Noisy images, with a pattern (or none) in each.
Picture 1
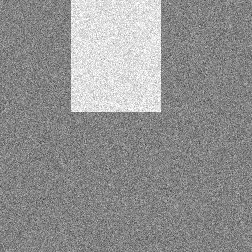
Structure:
one block
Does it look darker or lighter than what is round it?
lighter
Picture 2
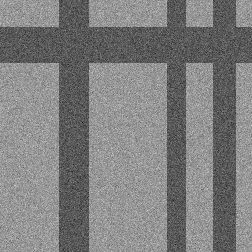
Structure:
bands of rows crossing bands of columns
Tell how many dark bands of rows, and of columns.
1 and 3
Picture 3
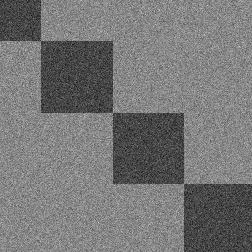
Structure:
blocks along the diagonal
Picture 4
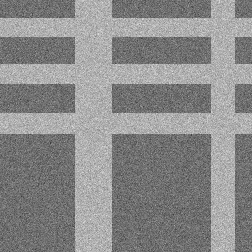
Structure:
bands of rows crossing bands of columns
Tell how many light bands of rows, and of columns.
3 and 2
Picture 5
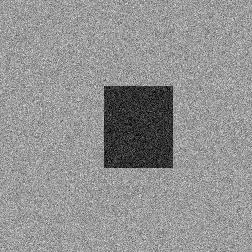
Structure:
one block
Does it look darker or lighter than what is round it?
darker
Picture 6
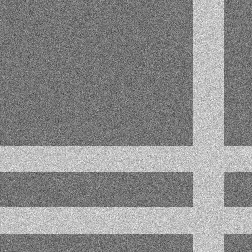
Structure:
bands of rows crossing bands of columns
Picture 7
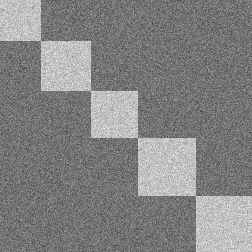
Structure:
blocks along the diagonal
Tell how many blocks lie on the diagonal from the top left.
5
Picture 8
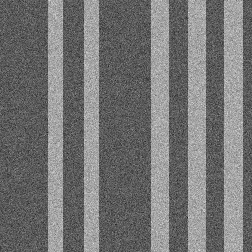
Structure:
bands of columns
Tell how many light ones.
5
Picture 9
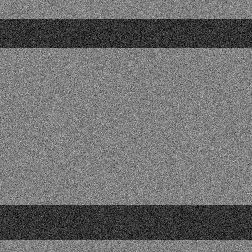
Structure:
bands of rows
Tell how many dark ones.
2
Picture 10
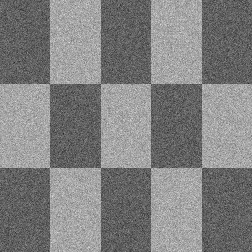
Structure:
a checkerboard
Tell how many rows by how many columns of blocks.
3 by 5
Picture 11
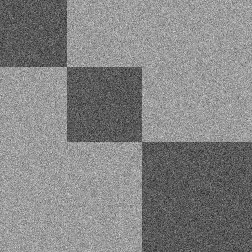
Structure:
blocks along the diagonal
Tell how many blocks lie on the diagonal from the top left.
3
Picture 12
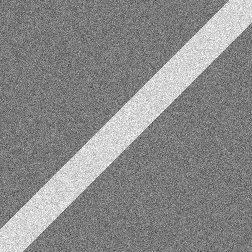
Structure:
a diagonal band
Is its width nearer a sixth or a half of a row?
a sixth
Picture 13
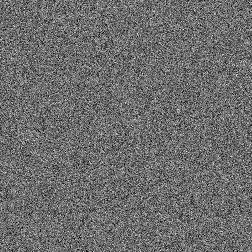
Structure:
only noise
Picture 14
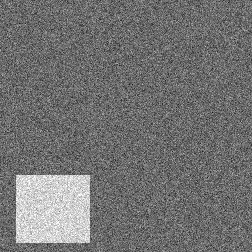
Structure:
one block
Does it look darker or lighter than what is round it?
lighter
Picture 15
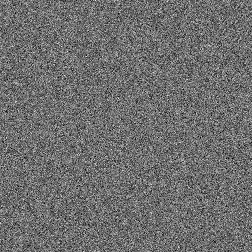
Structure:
only noise
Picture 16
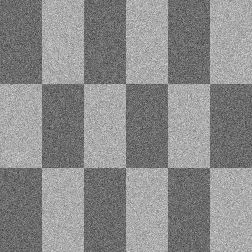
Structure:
a checkerboard
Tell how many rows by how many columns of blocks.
3 by 6
